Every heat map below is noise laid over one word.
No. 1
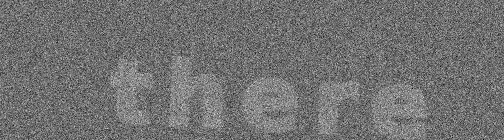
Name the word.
there
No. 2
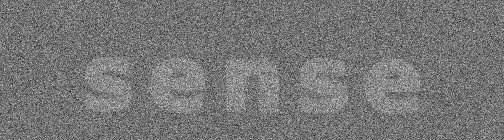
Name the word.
sense
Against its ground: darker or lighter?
lighter
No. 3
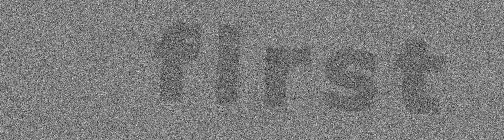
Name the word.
first
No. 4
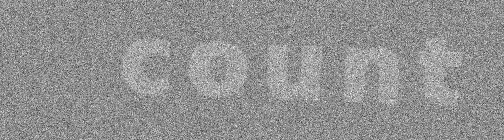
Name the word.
count
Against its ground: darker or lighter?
lighter
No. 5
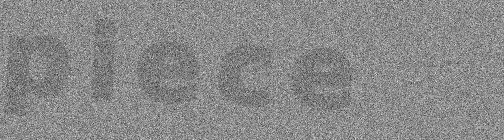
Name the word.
piece
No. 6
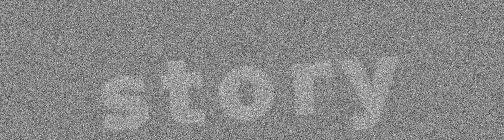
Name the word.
story
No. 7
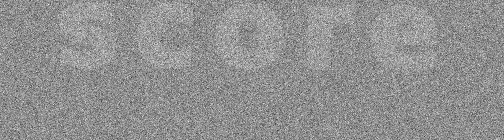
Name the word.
score
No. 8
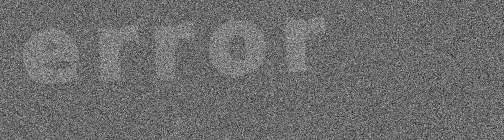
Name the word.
error
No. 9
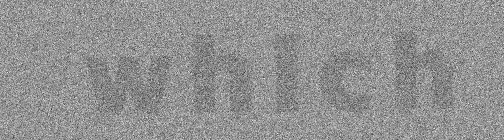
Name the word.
which
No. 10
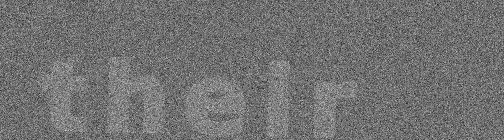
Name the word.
their
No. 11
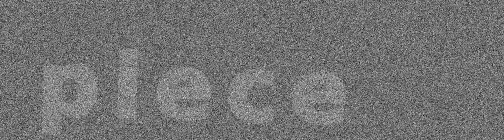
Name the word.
piece
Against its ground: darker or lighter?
lighter
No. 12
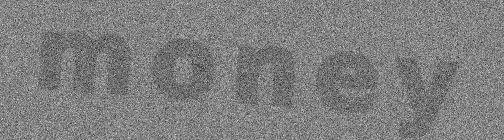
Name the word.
money
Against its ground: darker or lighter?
darker
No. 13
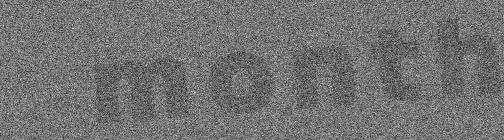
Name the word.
month
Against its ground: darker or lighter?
darker
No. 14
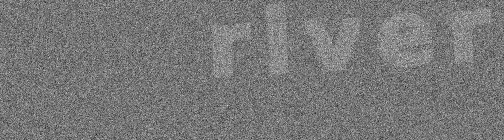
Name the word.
river
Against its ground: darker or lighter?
lighter
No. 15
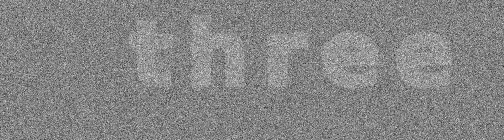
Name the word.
three
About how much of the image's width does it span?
two thirds
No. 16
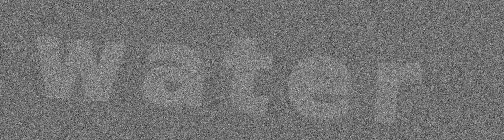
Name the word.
water
